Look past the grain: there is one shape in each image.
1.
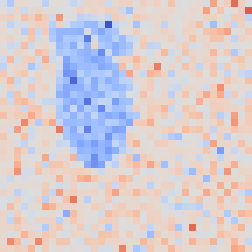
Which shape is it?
footprint
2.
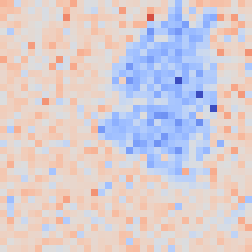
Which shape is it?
chess knight
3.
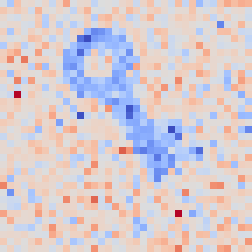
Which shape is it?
key
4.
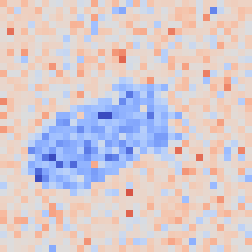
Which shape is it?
footprint
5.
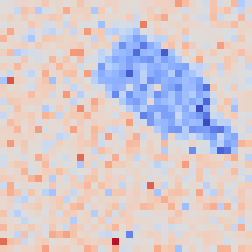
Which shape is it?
bottle
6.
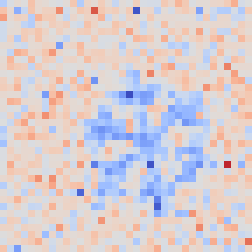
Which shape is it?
snowflake
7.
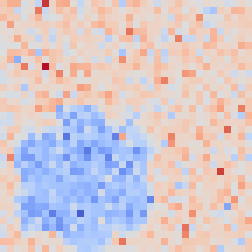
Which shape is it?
flower
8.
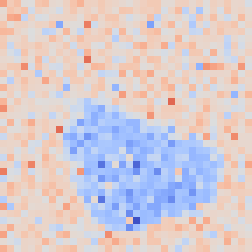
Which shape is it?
cloud
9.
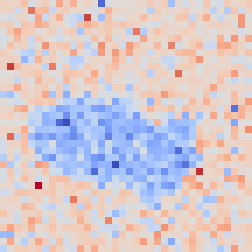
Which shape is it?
footprint
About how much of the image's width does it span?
two thirds
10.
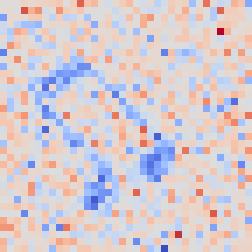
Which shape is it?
pair of musical notes
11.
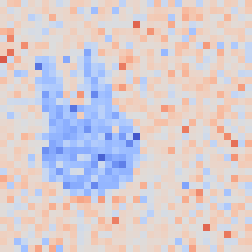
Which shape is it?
rabbit's head
